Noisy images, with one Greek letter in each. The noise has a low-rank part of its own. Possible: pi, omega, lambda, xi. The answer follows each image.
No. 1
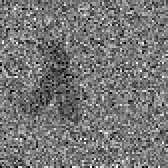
lambda
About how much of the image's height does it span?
half
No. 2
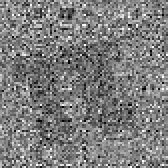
pi
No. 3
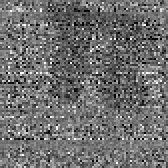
pi
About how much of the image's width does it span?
two thirds
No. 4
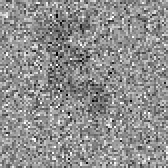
xi
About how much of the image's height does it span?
two thirds
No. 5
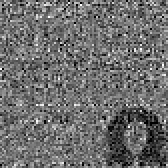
omega
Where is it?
bottom right
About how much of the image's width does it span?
a third
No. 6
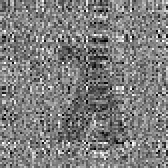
lambda
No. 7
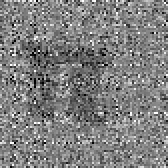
pi
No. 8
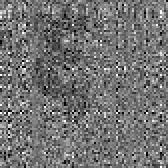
xi
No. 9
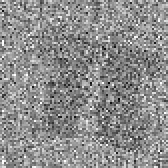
pi
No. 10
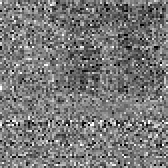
pi
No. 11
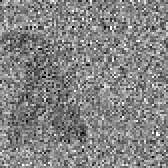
lambda
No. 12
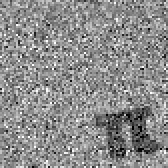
pi
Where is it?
bottom right
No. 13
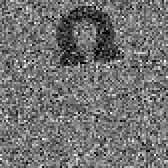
omega
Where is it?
top middle
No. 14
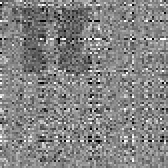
pi
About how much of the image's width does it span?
half
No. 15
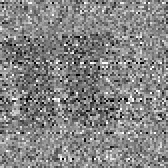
pi
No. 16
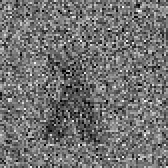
lambda
